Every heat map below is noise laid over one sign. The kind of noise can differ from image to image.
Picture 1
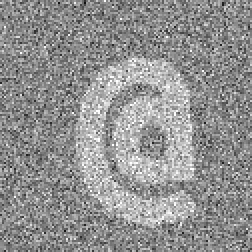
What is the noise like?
independent entries
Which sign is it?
at sign
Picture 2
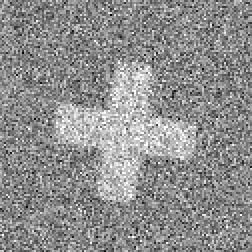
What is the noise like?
independent entries
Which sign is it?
plus sign
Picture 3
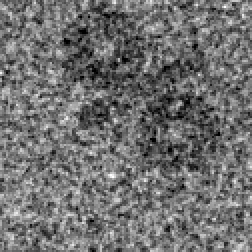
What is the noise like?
blotchy
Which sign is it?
percent sign
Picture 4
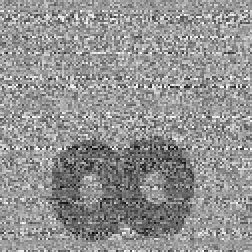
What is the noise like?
rows of uneven size
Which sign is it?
infinity sign
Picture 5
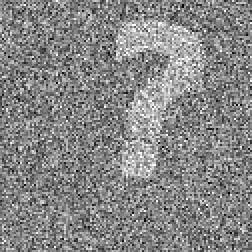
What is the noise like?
independent entries
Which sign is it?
question mark
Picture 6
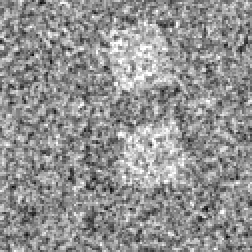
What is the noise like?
blotchy
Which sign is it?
colon
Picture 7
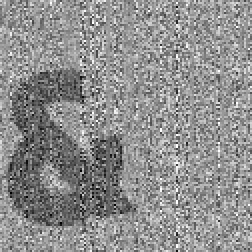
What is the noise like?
columns of uneven size
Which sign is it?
ampersand
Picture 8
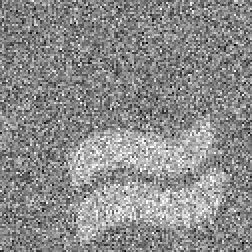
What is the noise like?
independent entries
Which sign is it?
approximately sign
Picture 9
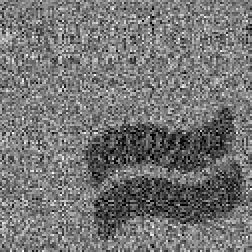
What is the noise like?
low rank plus noise
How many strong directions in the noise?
three or four
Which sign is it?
approximately sign
